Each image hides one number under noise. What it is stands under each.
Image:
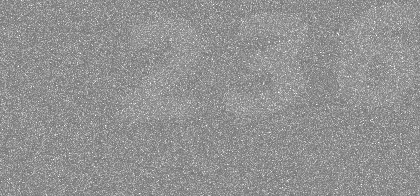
236
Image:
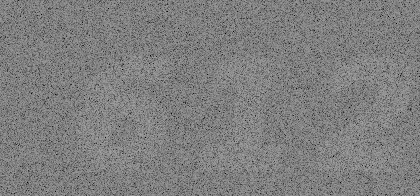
612
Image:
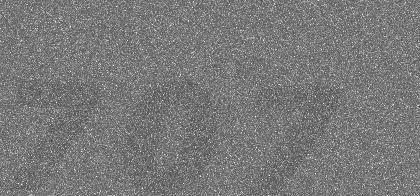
707
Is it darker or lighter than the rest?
darker
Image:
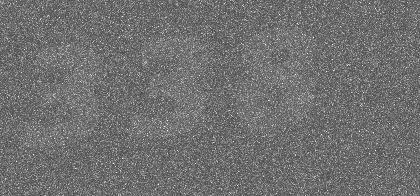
338
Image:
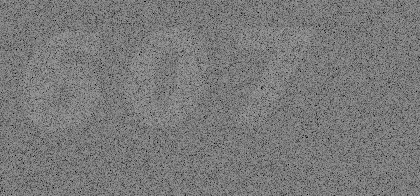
607
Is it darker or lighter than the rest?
lighter
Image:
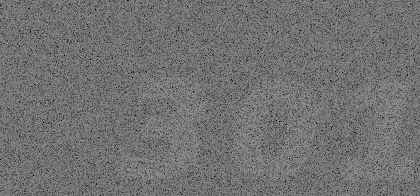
301
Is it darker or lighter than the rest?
lighter
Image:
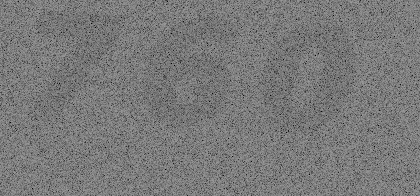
760
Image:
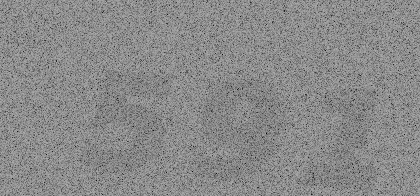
591
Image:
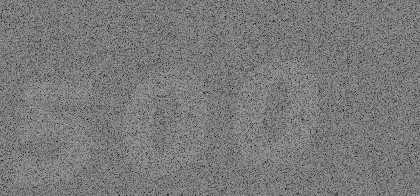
500
